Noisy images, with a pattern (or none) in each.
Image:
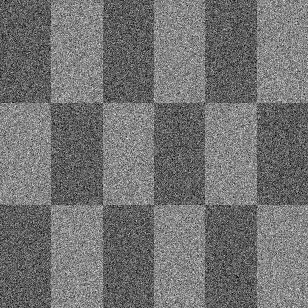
a checkerboard
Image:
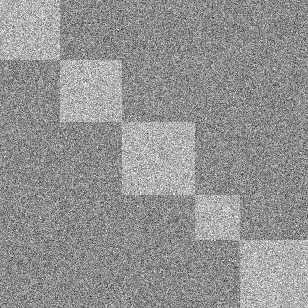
blocks along the diagonal
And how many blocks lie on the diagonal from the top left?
5
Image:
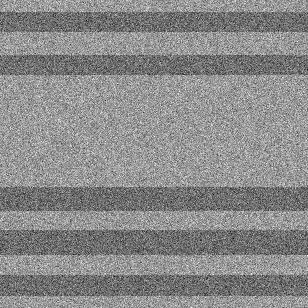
bands of rows
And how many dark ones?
5
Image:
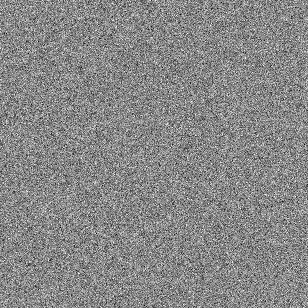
only noise
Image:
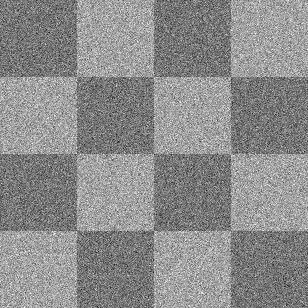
a checkerboard
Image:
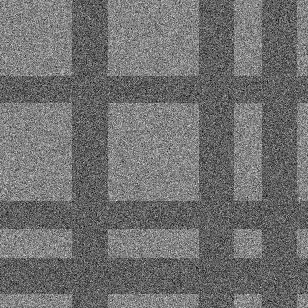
bands of rows crossing bands of columns
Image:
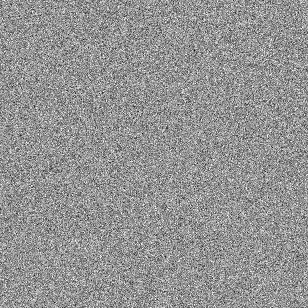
only noise
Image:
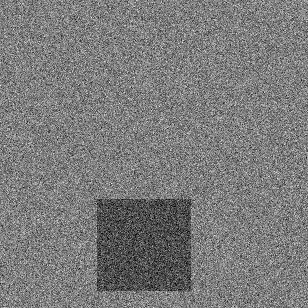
one block
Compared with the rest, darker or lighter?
darker
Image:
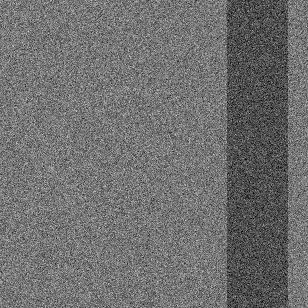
one band of columns
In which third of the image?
right
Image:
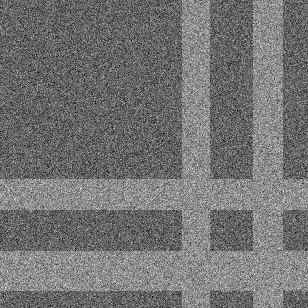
bands of rows crossing bands of columns
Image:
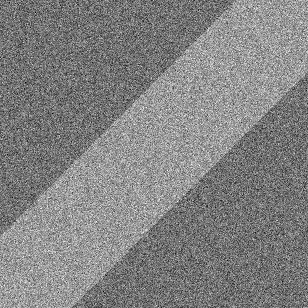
a diagonal band
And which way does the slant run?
bottom left to top right
